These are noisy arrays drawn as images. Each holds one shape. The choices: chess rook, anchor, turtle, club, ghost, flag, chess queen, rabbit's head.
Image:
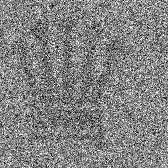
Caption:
dark chess queen
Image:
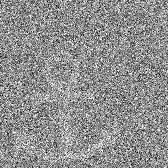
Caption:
light anchor
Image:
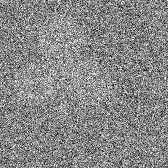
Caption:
light club
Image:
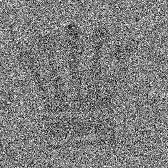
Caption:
dark chess queen
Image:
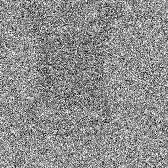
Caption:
dark chess rook
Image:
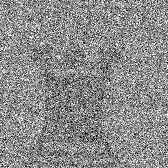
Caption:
dark chess rook
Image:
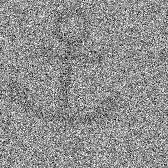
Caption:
dark anchor
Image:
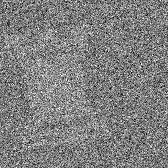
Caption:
light chess rook
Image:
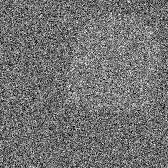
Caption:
light ghost
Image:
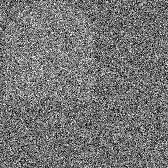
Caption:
light ghost
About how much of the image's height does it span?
two thirds
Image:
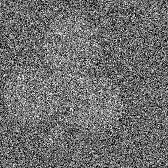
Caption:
light club
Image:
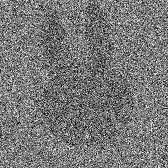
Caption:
dark rabbit's head
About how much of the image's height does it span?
nearly all
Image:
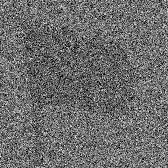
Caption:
dark flag
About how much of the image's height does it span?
nearly all
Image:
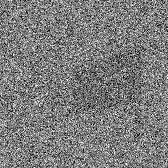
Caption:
dark flag
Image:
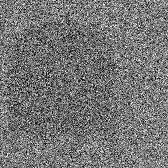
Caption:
dark ghost
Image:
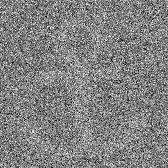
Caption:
light anchor
